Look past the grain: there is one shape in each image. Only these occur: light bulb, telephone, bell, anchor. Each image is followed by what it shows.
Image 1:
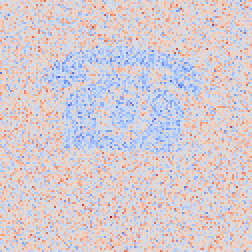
telephone
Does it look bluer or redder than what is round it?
bluer
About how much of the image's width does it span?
two thirds
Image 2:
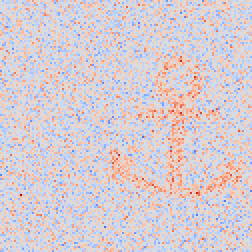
anchor
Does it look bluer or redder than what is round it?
redder
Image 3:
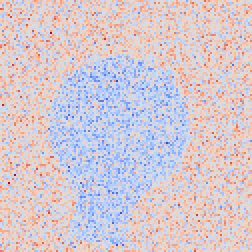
light bulb
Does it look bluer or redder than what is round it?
bluer
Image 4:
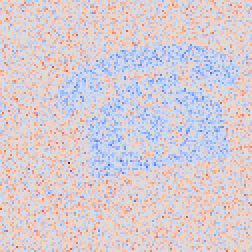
telephone
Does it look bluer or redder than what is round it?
bluer
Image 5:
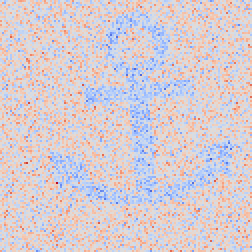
anchor
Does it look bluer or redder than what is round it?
bluer
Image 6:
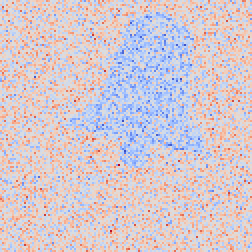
bell
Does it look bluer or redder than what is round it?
bluer
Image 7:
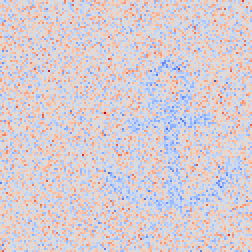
anchor
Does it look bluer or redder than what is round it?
bluer
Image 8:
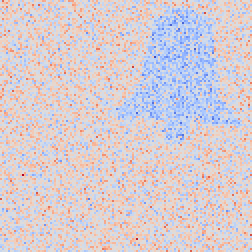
bell
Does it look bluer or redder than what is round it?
bluer
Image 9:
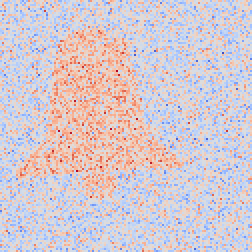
bell
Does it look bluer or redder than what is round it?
redder
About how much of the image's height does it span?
two thirds
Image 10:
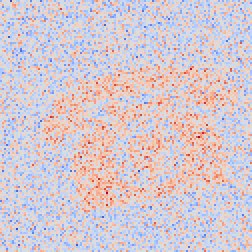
telephone
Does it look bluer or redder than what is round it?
redder
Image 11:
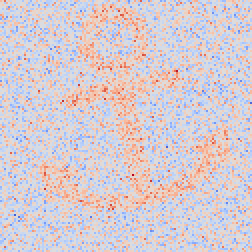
anchor
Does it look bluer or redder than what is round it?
redder
